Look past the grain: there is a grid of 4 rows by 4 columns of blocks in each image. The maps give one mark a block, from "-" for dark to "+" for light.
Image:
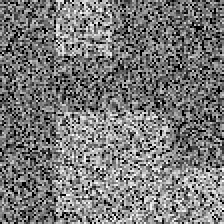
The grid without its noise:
- + - -
- - - -
- + + -
- + + +
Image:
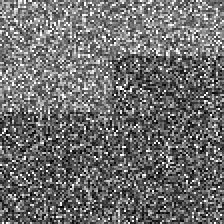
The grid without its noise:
+ + + +
+ + - -
- - - -
- - - -
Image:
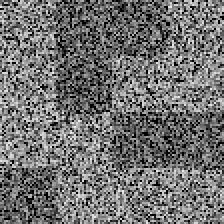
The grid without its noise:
+ - - +
+ - + +
+ + - -
- + + +
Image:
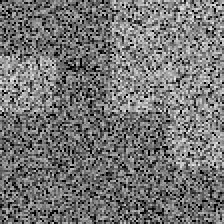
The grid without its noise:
- - + +
+ - + +
- - - +
- - - -
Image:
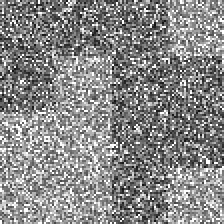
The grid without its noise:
- - - +
- + - -
+ + - -
+ + - +
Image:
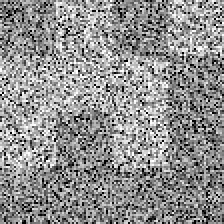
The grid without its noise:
- + - +
+ + + -
+ - + -
- - - -
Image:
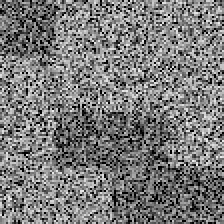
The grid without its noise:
- + + +
+ + + +
+ - - +
+ + - -
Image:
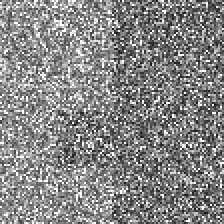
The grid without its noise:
+ + - -
+ + - -
+ - - -
+ + - -
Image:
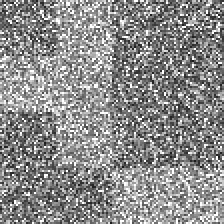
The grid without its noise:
- + - -
+ + - -
- + - -
- - + +
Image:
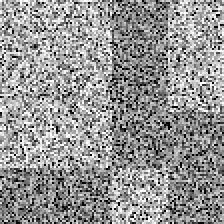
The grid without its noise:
+ + - +
+ + - +
+ + - -
- - + -
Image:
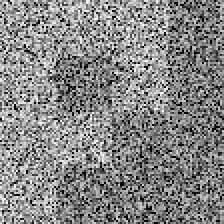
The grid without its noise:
+ + + -
+ - + -
+ + - -
+ - - -
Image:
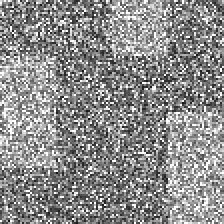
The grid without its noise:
- - + -
+ - - -
+ - - +
- - - +
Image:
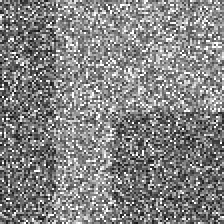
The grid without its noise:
- + + +
- + + +
- + - -
- + - -
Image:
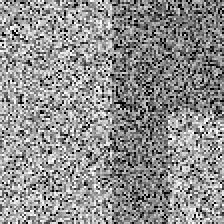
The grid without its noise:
+ + - -
+ + - -
+ + - +
+ + - +
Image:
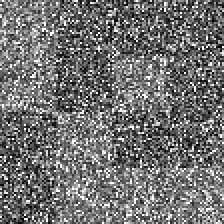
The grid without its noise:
+ - - -
+ - + -
- + - -
- + + +
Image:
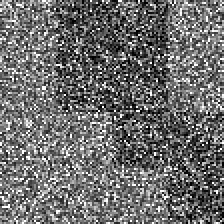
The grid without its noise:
+ - - +
+ - - +
+ + - -
+ + + -
